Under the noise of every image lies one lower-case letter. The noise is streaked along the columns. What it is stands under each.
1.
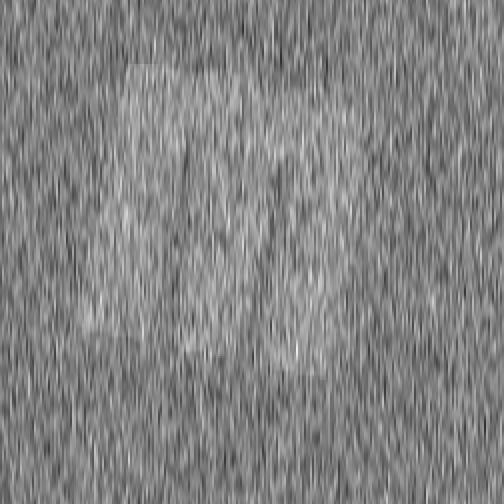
light m
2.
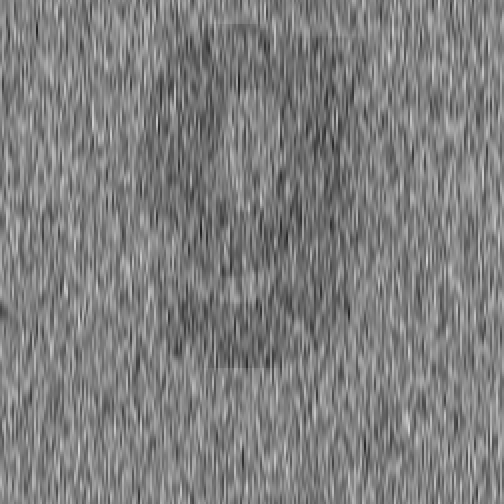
dark g
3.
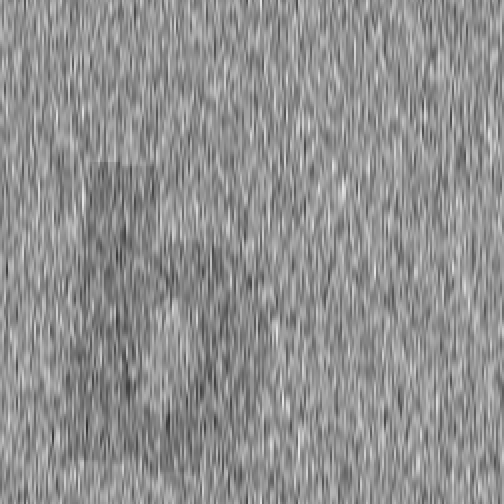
dark b
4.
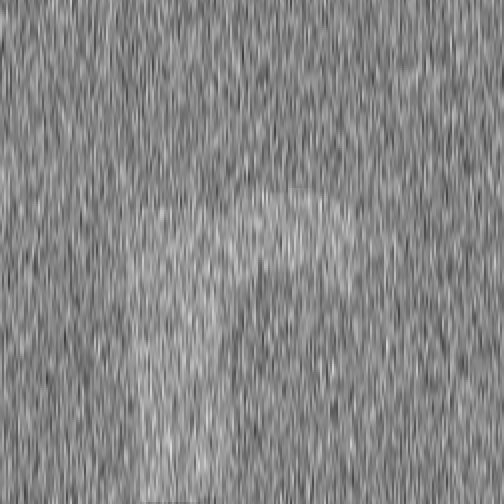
light r
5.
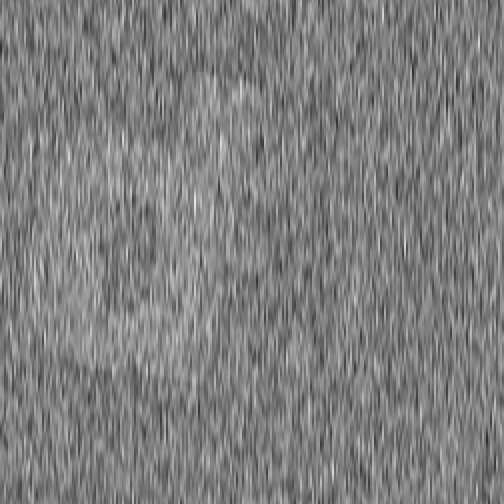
light d
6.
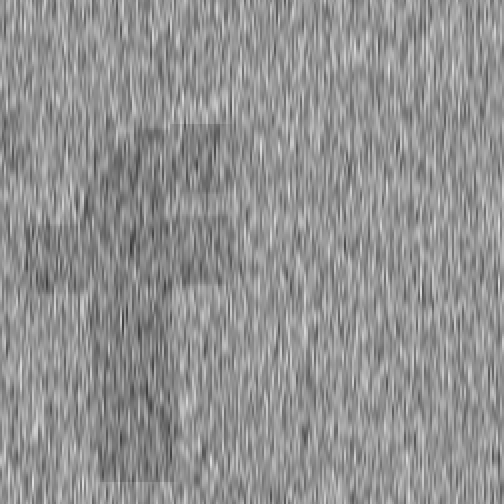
dark f
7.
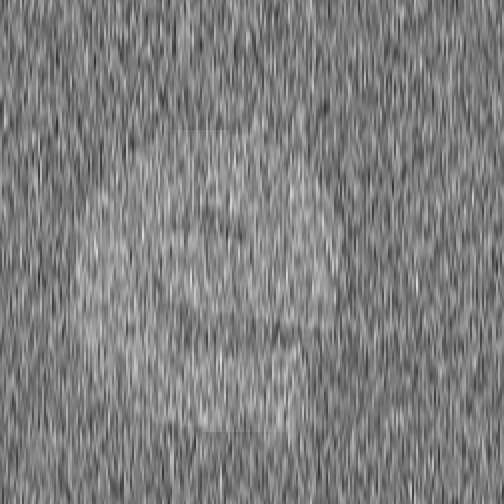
light e
